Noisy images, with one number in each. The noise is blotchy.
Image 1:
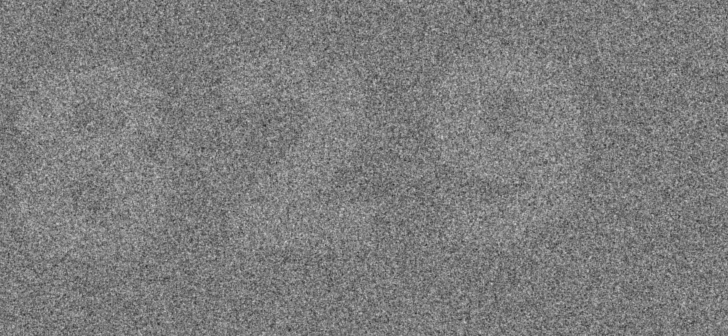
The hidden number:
829
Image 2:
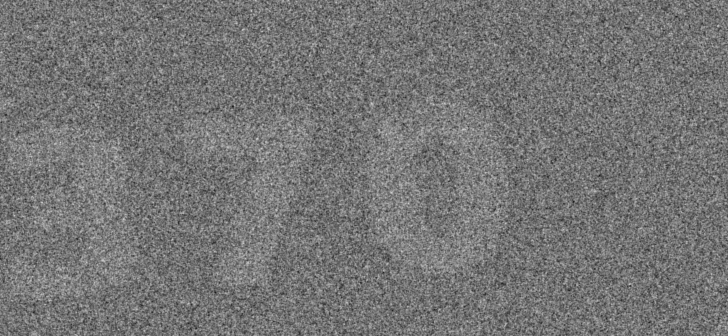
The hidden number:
370
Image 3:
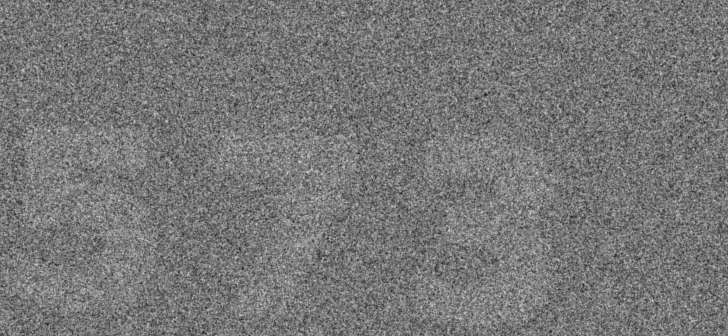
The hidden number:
573
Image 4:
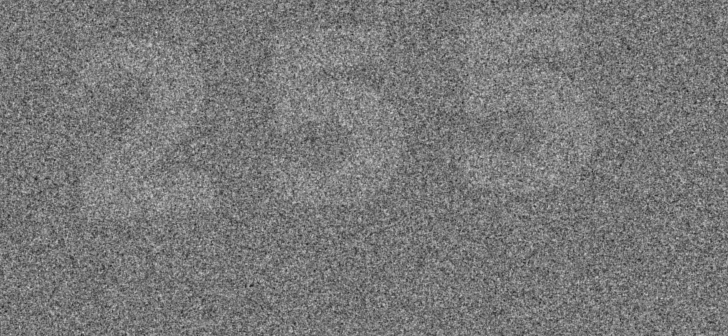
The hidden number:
255
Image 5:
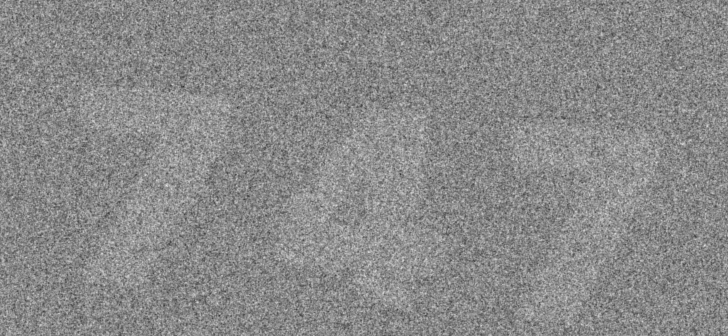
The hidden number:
747
